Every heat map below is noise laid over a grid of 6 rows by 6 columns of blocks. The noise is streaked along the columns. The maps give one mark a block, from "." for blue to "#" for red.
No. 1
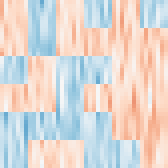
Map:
# . # . # .
# . # # # #
. # . . # #
# # . # # #
. . . . # #
. # # . . #
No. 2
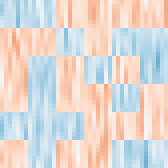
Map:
. . # # # #
# # . # . .
# . # . # .
# . # # . #
. . . # # #
# . # # . .
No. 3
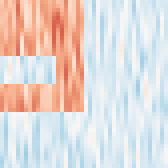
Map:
# # # . . .
# # # . . .
. . # . . .
# # # . . .
. . . . . .
. . . . . .
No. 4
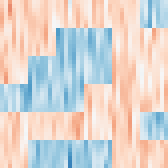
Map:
# # # # # .
# # . . # #
# . . . # #
. . . # # #
# # # # # .
# . . . # #
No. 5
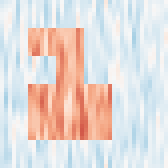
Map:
. . . . . .
. # # . . .
. . # . . .
. # # # . .
. # # # . .
. . . . . .
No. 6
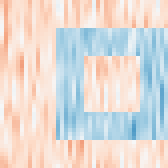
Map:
# # # # # #
# # . . . .
# # . # # .
# # . # # .
# # . . . .
# # # # # #
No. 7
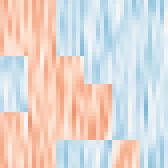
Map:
# # . . . .
# # . . . .
. # # . . .
. # # # . .
# # # # . .
# # . . # .
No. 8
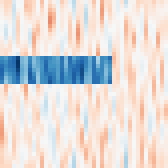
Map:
# # # # # #
# # # # # #
. . . . # #
# # # # # #
# # # # # #
# # # # # #
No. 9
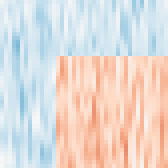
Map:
. . . . . .
. . . . . .
. . # # # #
. . # # # #
. . # # # #
. . # # # #
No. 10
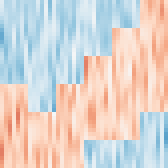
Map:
. . . . . #
. . . . # #
. . . # # #
# . # # # #
# # # # # .
# # # . . .
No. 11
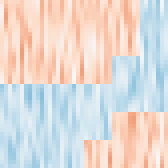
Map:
# # # # # .
# # # # # .
# # # # . .
. . . . . .
. . . . # #
. . . # # #
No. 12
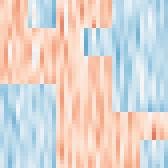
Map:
# . # # . .
# # # . . .
# # # # . .
. . # # . .
. . # # # #
. . # # # .
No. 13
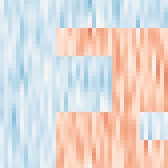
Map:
. . . . . .
. . # # # #
. . . . # #
. . . . # #
. . # # # .
. . # # # #
